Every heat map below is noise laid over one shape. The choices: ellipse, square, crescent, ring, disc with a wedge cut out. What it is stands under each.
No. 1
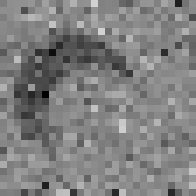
crescent
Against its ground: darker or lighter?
darker
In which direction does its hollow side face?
down and right
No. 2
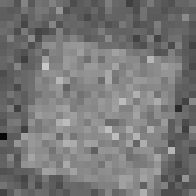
square
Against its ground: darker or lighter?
lighter
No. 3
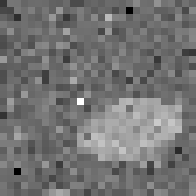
ellipse
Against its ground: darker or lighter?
lighter
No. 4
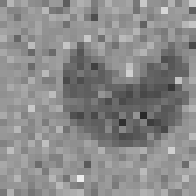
disc with a wedge cut out
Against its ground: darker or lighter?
darker
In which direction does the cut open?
up
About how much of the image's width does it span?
two thirds
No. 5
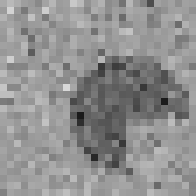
disc with a wedge cut out
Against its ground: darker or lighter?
darker
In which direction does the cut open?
down and right
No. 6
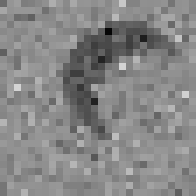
crescent
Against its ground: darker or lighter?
darker
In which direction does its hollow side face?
down and right
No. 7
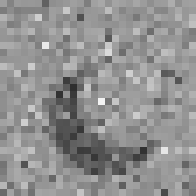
crescent
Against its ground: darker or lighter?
darker
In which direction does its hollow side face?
up and right
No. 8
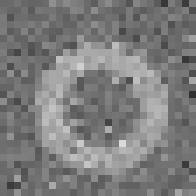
ring
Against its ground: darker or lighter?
lighter
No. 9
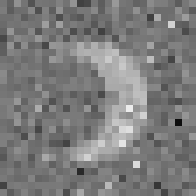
crescent
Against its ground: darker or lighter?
lighter
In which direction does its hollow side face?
left
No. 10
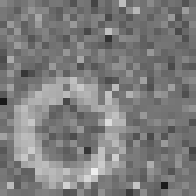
ring
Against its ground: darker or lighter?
lighter
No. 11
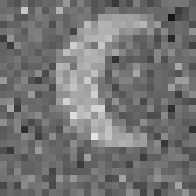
crescent
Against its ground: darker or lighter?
lighter
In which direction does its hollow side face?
right
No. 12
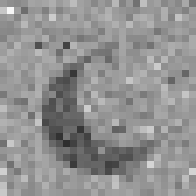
crescent
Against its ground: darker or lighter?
darker
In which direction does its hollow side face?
up and right
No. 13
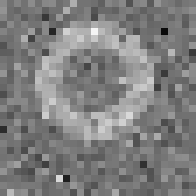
ring
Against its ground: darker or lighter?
lighter
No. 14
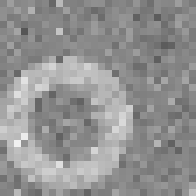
ring
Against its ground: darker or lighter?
lighter
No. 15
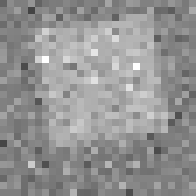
square
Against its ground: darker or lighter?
lighter
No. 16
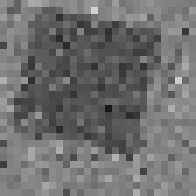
square
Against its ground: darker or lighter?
darker
